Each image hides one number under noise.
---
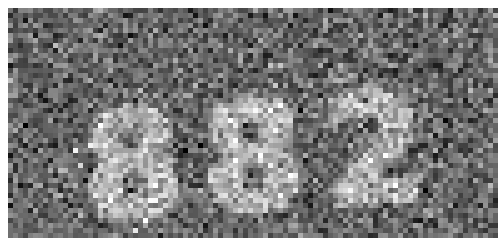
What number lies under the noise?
882
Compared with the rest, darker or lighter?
lighter
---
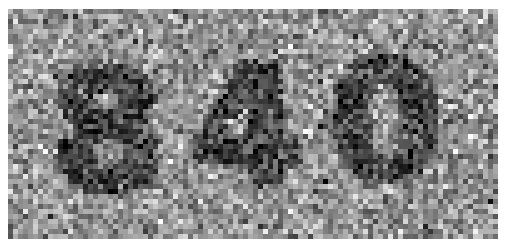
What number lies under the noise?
840
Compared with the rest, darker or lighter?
darker
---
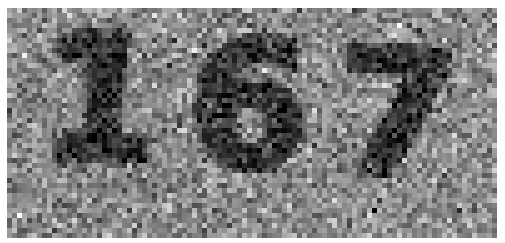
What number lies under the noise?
167
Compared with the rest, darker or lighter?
darker
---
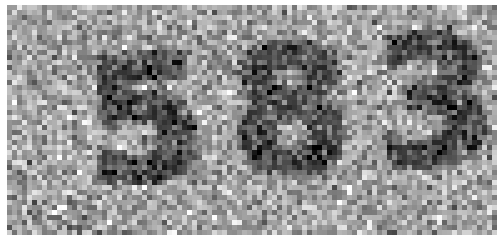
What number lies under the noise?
583
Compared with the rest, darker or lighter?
darker
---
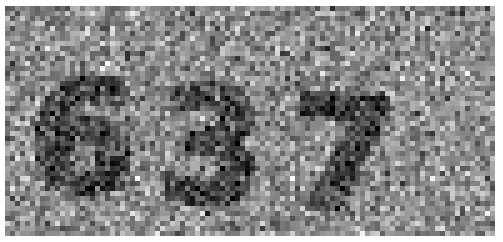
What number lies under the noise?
637
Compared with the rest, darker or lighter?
darker
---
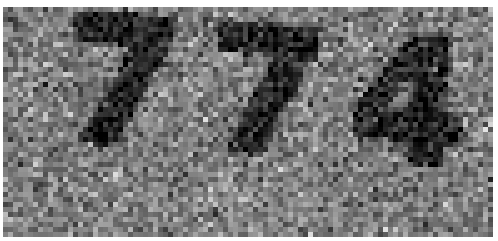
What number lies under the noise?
774
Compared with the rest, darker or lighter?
darker
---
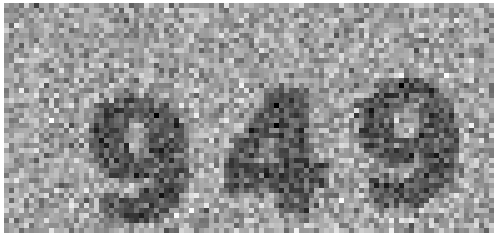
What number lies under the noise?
949
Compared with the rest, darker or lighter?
darker
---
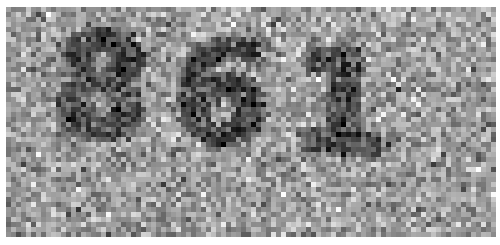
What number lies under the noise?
861
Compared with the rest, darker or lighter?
darker
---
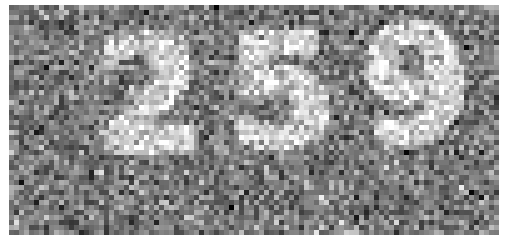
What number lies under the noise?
259
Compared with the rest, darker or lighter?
lighter
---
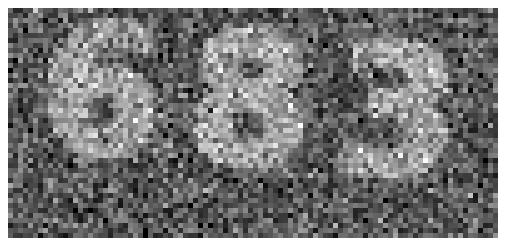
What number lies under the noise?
683
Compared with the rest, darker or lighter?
lighter
